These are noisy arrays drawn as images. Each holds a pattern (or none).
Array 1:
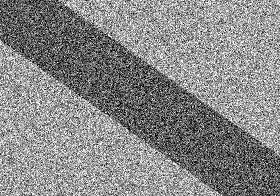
a diagonal band
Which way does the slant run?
top left to bottom right
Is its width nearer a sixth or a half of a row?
a half
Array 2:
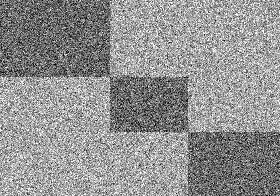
blocks along the diagonal
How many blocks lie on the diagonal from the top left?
3
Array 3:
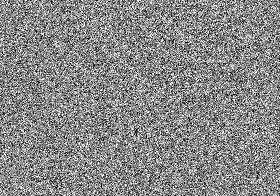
only noise
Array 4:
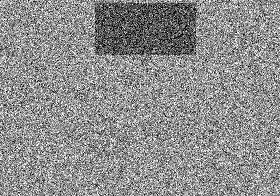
one block
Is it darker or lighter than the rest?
darker
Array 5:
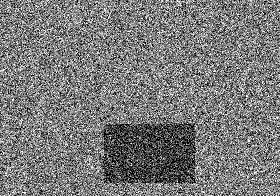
one block
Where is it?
bottom middle
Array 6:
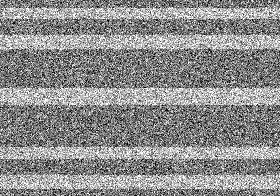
bands of rows
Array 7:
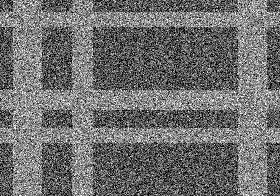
bands of rows crossing bands of columns
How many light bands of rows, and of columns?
3 and 3
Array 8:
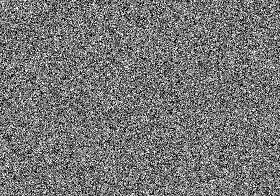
only noise
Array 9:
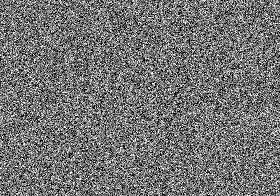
only noise
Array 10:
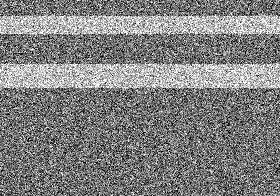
bands of rows
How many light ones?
2
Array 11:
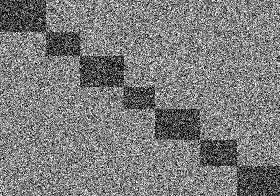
blocks along the diagonal
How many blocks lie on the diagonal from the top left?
7
